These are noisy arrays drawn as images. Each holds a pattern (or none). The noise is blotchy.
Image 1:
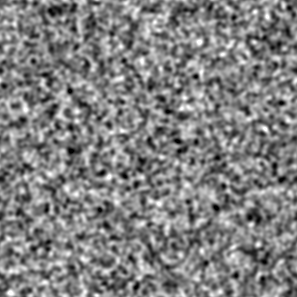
only noise
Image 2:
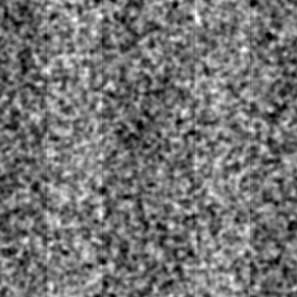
vertical stripes
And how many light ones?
2
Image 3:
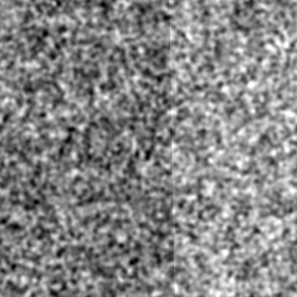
a sharp edge
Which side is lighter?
right
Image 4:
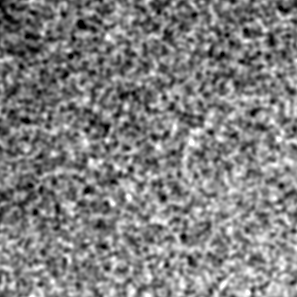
a smooth slope
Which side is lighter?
bottom right
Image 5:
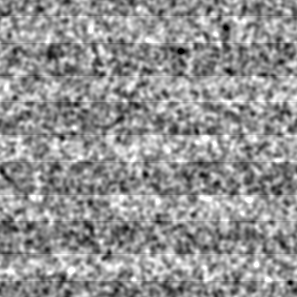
horizontal stripes
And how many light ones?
5
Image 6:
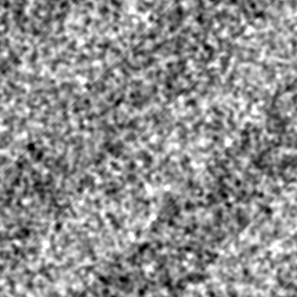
diagonal stripes
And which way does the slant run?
bottom left to top right
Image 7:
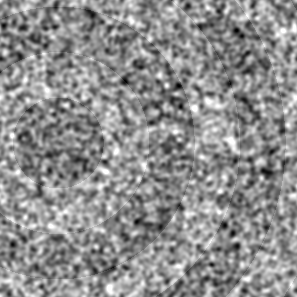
rings round one point
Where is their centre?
middle left
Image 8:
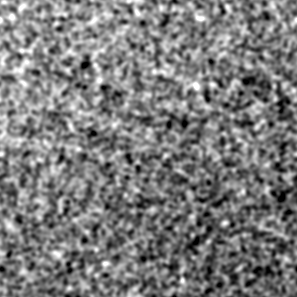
a smooth slope
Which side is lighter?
top left
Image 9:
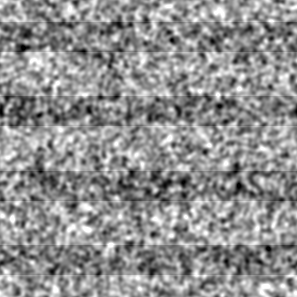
horizontal stripes
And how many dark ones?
4
